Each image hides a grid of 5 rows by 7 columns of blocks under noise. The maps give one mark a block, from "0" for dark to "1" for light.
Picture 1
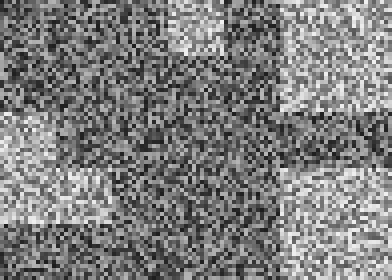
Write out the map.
0 0 0 1 0 1 1
0 0 0 0 0 1 1
1 0 0 0 0 0 0
1 1 0 0 0 1 1
0 0 0 0 0 1 1
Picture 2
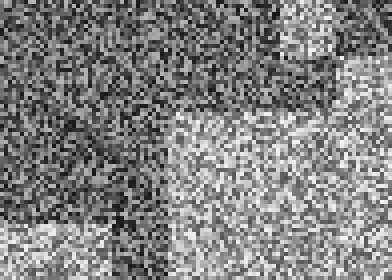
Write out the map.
0 0 0 0 0 1 0
0 0 0 0 0 0 1
0 0 0 1 1 1 1
0 0 0 1 1 1 1
1 1 0 1 1 1 1
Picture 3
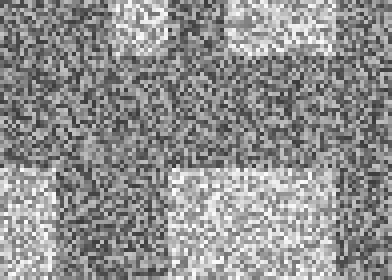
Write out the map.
0 0 1 0 1 1 0
0 0 0 0 0 0 0
0 0 0 0 0 0 0
1 0 0 1 1 1 0
1 0 0 1 1 1 0
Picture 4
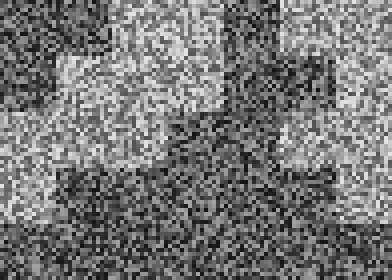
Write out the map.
0 0 1 1 0 1 1
0 1 1 1 0 0 1
1 1 1 0 0 1 1
1 0 0 0 0 0 1
0 0 0 0 0 0 0
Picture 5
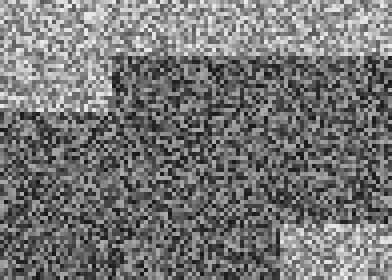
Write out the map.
1 1 1 1 1 1 1
1 1 0 0 0 0 0
0 0 0 0 0 0 0
0 0 0 0 0 0 0
0 0 0 0 0 1 1
